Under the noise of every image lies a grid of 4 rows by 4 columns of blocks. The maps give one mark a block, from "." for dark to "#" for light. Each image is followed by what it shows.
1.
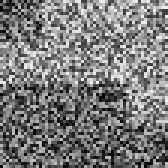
. # # #
# # # #
. . . #
. . . .
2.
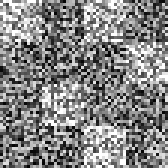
# . # .
. . . #
. # . .
. . # .
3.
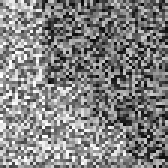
# . . .
# . . .
# # . .
# # # .
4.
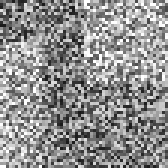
. . # #
# . # #
# . . .
# . . .
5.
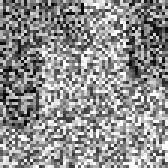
. . # .
. # # .
. # # #
# # # #
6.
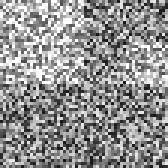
# # . .
# # . #
. . . .
. . . .
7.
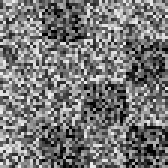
# . # #
# # # .
# # . #
# . # .
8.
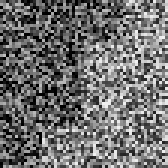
. . . #
. . # #
. . # #
. # # #
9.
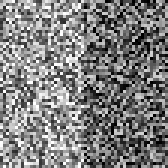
# # . .
# # . .
# # . .
# # . .
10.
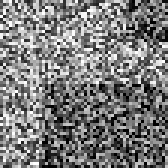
# # # .
# # # #
# . . .
# . . .
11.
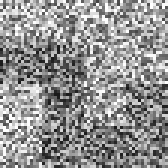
# # # #
. . # #
# . # .
# . . .
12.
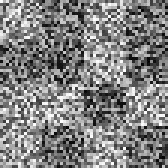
# . # .
. . # .
# # . #
# . # .
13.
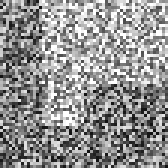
. # # #
. # # #
. # . .
. . . .
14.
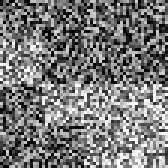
. . . .
# . . .
. # # #
. . # #
